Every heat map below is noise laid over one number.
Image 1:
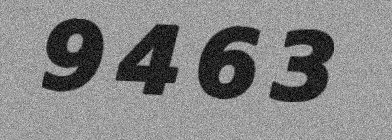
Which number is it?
9463
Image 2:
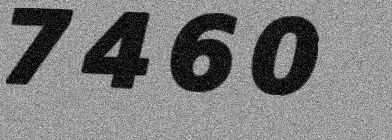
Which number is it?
7460
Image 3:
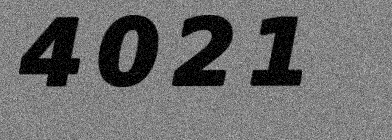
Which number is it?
4021
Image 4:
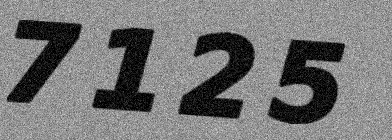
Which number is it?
7125
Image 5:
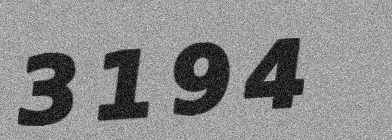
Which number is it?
3194
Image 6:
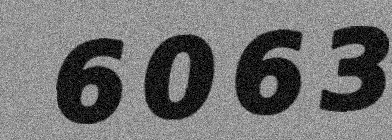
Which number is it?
6063
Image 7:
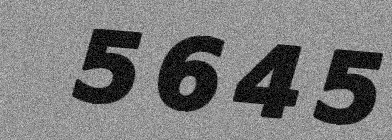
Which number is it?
5645
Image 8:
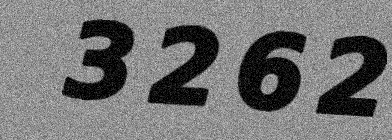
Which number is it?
3262
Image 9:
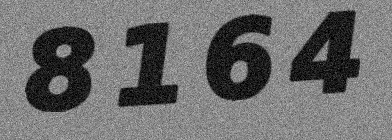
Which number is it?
8164
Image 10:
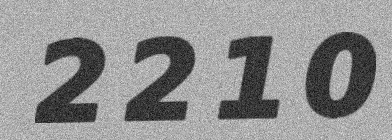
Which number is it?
2210
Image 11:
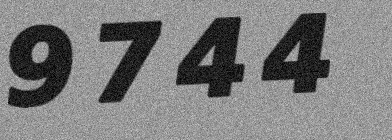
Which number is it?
9744
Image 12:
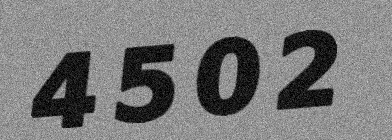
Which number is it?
4502
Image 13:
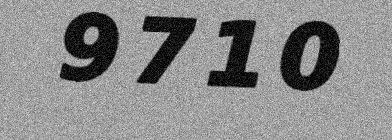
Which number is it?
9710
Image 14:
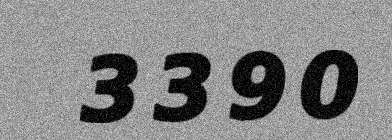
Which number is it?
3390
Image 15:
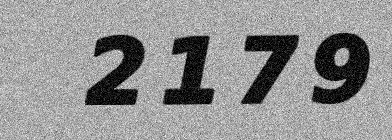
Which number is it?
2179
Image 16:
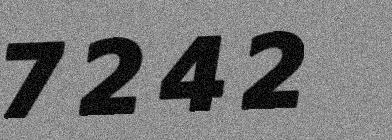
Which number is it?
7242
